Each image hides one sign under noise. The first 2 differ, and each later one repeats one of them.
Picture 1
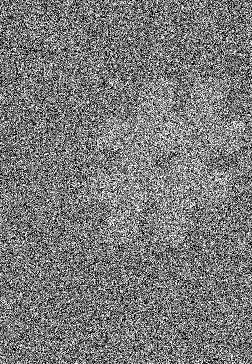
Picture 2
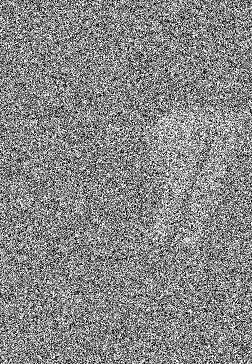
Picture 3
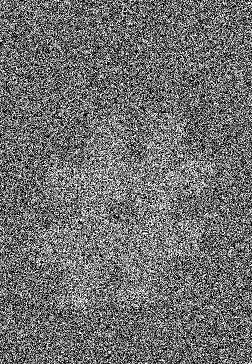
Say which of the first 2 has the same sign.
1
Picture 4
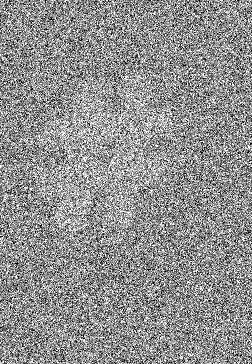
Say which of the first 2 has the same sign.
1
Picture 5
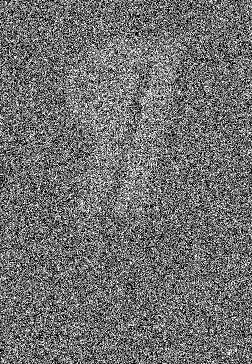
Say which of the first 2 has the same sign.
2
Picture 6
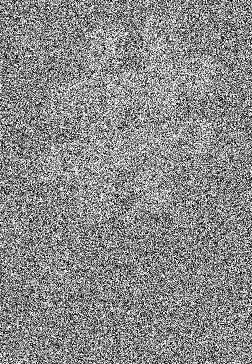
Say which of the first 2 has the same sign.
1
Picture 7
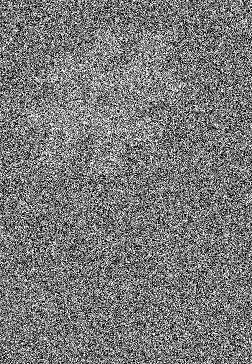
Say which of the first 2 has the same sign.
1
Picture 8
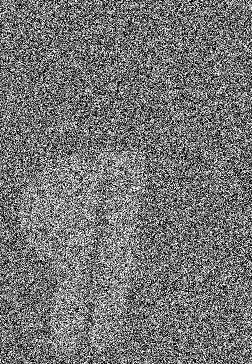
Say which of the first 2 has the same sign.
2
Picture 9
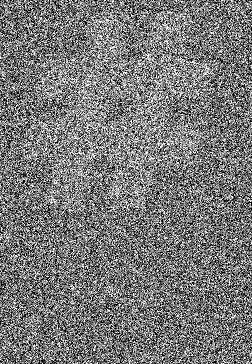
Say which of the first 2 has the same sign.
1
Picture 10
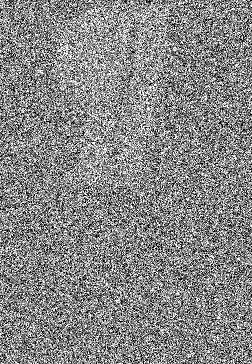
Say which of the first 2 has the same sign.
2
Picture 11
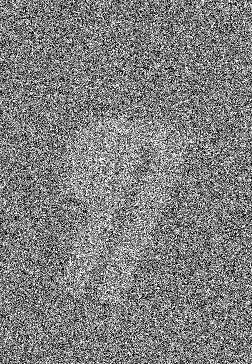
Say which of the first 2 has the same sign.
2
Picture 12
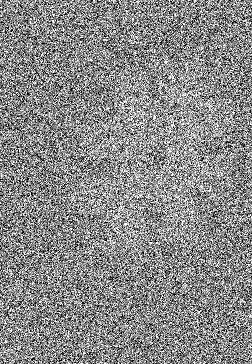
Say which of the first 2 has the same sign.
1
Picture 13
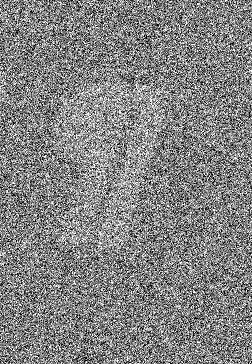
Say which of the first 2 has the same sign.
2
